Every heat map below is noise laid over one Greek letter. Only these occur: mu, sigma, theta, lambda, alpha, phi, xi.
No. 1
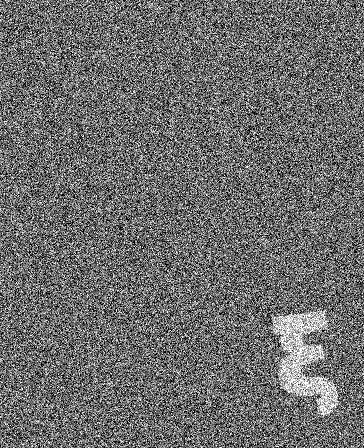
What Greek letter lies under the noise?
xi
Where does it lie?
bottom right
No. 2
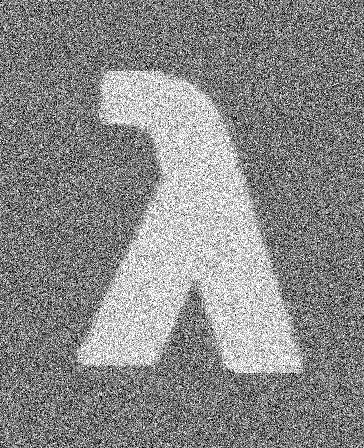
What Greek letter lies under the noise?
lambda
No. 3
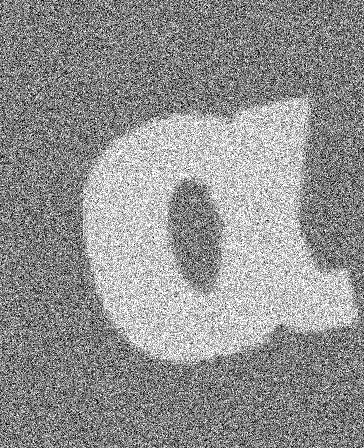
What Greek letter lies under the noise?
alpha
